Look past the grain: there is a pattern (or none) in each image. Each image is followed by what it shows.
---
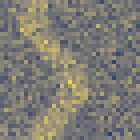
a wavy band
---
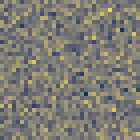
only noise
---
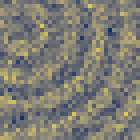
rings round one point
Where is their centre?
top left
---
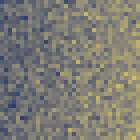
a smooth slope
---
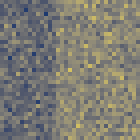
a sharp edge
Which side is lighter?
right
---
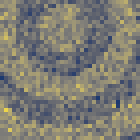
rings round one point
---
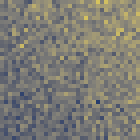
a smooth slope
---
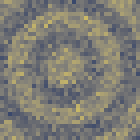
rings round one point
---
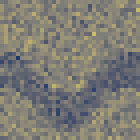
a wavy band
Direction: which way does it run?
left to right
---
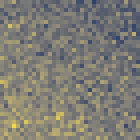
a smooth slope
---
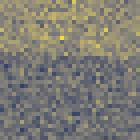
a sharp edge
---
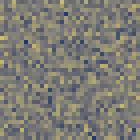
only noise
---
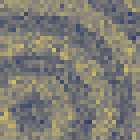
rings round one point
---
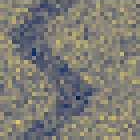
a wavy band
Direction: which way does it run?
top to bottom
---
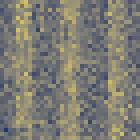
vertical stripes
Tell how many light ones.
3
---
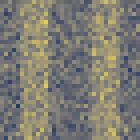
vertical stripes
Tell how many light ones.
2
